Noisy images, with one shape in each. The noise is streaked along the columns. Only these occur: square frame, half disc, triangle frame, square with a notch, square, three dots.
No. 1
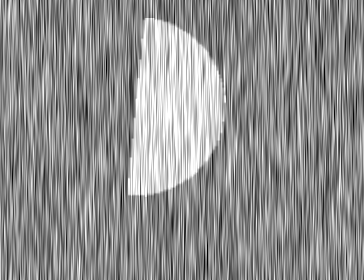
half disc
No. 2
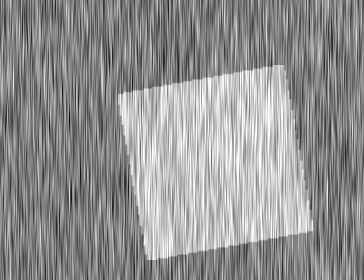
square
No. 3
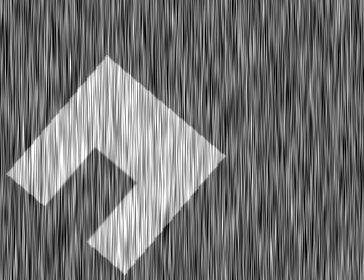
square with a notch
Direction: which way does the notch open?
down and left
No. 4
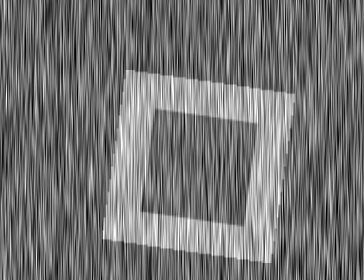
square frame
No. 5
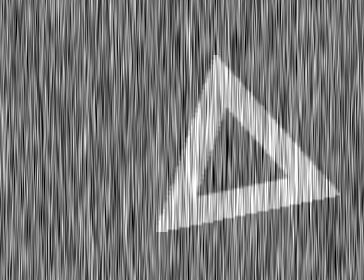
triangle frame
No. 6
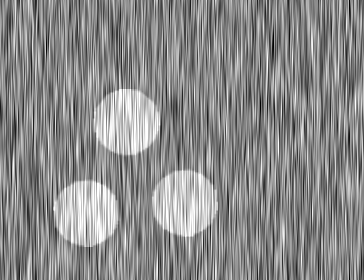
three dots
